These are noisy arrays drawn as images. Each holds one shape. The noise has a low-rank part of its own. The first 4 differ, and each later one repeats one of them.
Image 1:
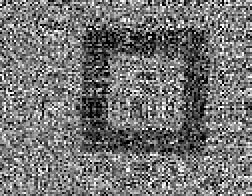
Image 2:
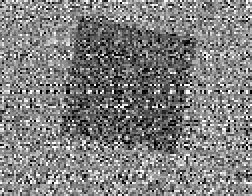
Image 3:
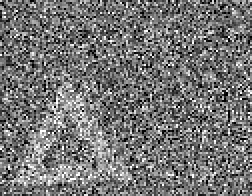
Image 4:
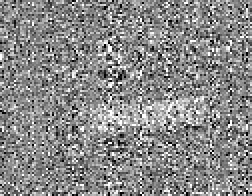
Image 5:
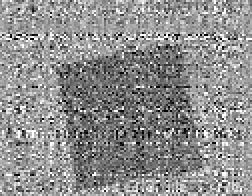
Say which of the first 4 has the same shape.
2
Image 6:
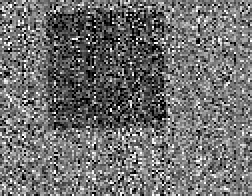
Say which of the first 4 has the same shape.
2
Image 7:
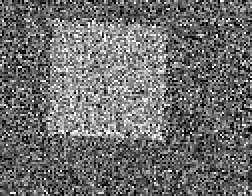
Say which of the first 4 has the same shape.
2
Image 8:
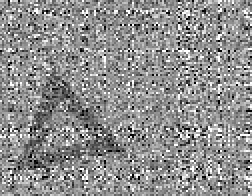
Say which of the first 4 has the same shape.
3
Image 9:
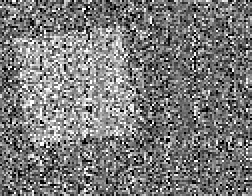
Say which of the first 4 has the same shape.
2
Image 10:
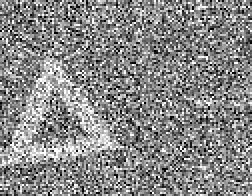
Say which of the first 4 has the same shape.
3
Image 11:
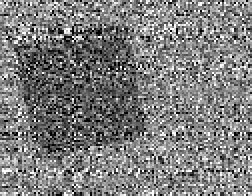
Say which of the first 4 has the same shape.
2
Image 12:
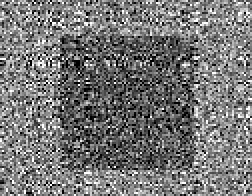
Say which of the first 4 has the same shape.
2
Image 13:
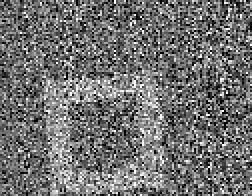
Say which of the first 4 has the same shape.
1
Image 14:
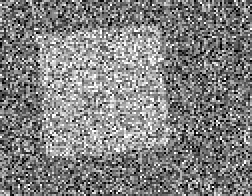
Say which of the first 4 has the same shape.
2
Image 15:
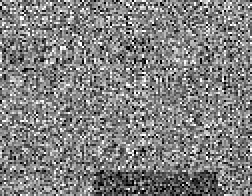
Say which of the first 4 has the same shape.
4
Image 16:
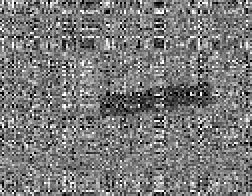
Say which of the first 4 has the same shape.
4
